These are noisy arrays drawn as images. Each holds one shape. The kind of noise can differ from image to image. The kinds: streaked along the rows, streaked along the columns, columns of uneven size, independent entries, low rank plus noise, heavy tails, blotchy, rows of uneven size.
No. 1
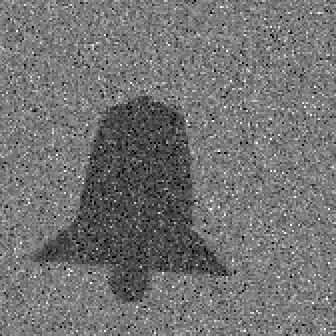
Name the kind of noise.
heavy tails
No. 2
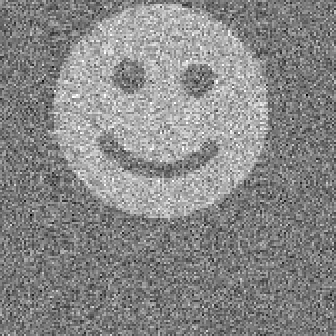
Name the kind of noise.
low rank plus noise
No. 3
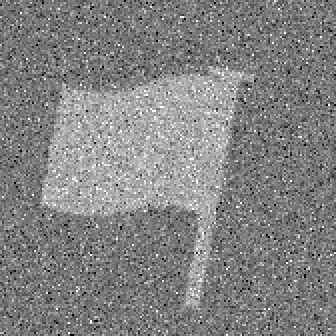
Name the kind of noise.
heavy tails
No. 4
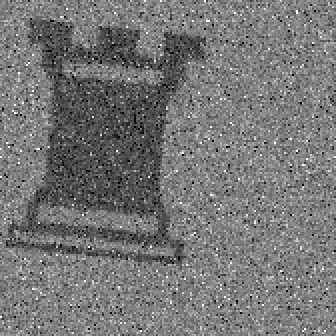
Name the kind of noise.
heavy tails
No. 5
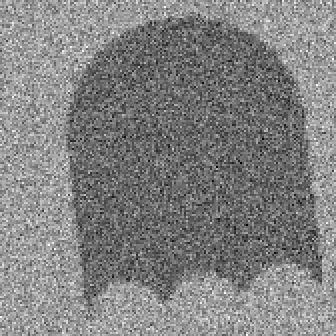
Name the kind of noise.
independent entries
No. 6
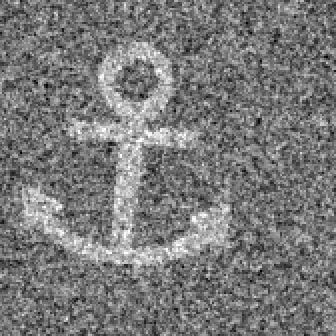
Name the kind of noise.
blotchy
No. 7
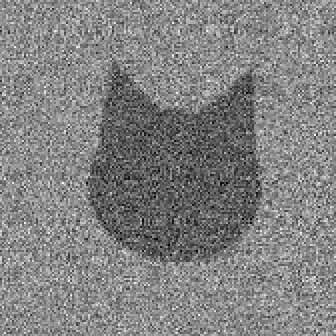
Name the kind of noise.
low rank plus noise
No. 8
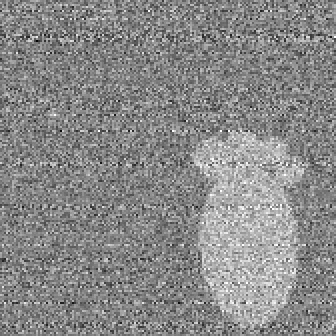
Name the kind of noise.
rows of uneven size
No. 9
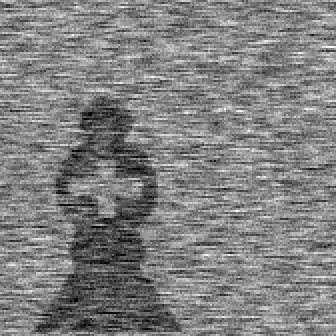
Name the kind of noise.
streaked along the rows
